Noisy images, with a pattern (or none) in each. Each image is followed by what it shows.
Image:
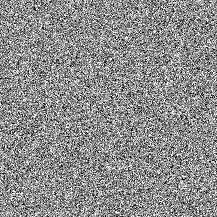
only noise
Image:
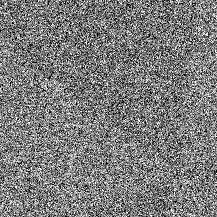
spokes from one point
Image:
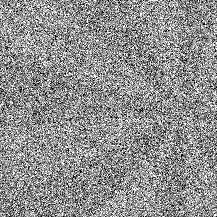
spokes from one point
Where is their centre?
middle right
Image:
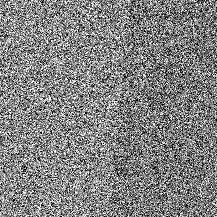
a sharp edge
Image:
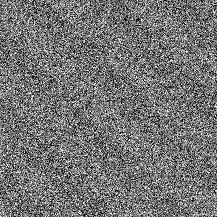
diagonal stripes
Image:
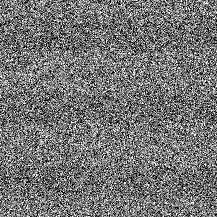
horizontal stripes
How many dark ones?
3
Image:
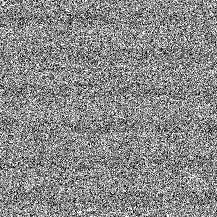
horizontal stripes
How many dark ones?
6
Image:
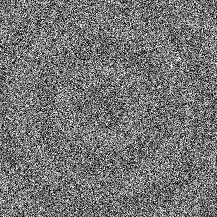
rings round one point
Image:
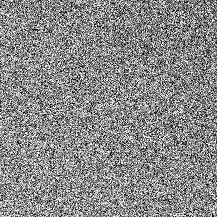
a smooth slope
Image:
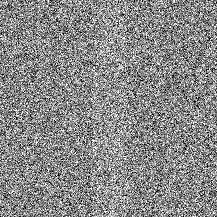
one vertical stripe
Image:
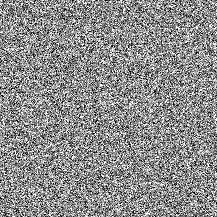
only noise
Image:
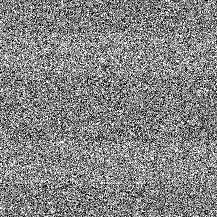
horizontal stripes
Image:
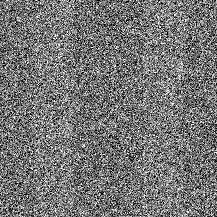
vertical stripes
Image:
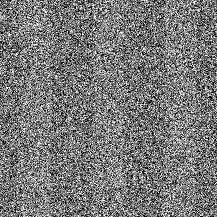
vertical stripes
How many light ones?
3
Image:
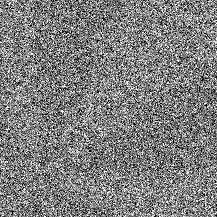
spokes from one point
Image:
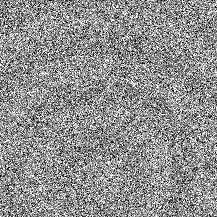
rings round one point
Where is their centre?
bottom middle
